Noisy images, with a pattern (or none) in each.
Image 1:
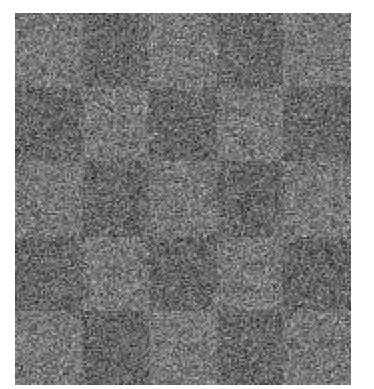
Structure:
a checkerboard
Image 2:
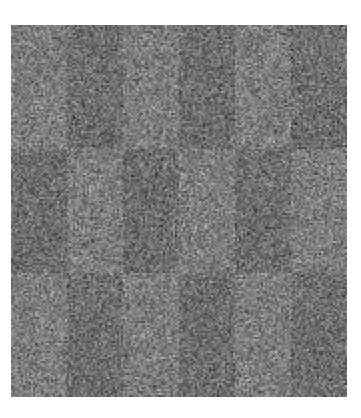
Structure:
a checkerboard
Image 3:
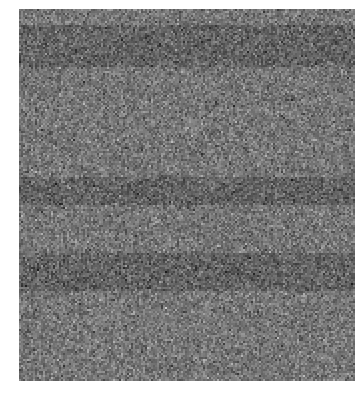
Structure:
bands of rows
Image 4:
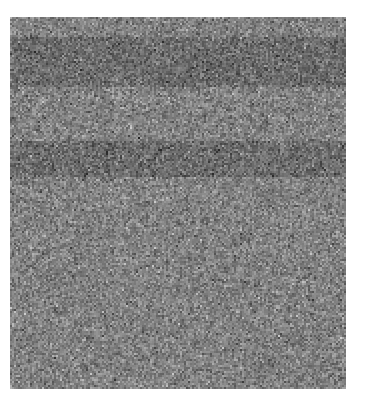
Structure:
bands of rows
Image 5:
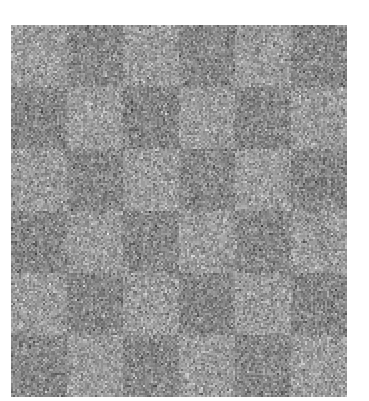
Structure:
a checkerboard
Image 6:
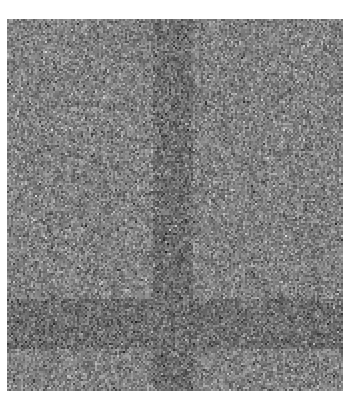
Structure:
bands of rows crossing bands of columns
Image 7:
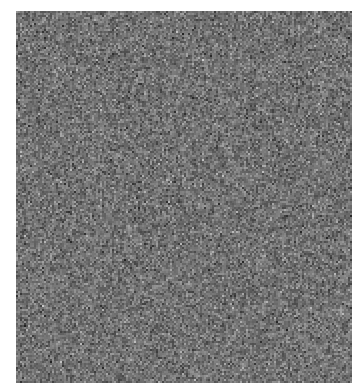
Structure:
only noise
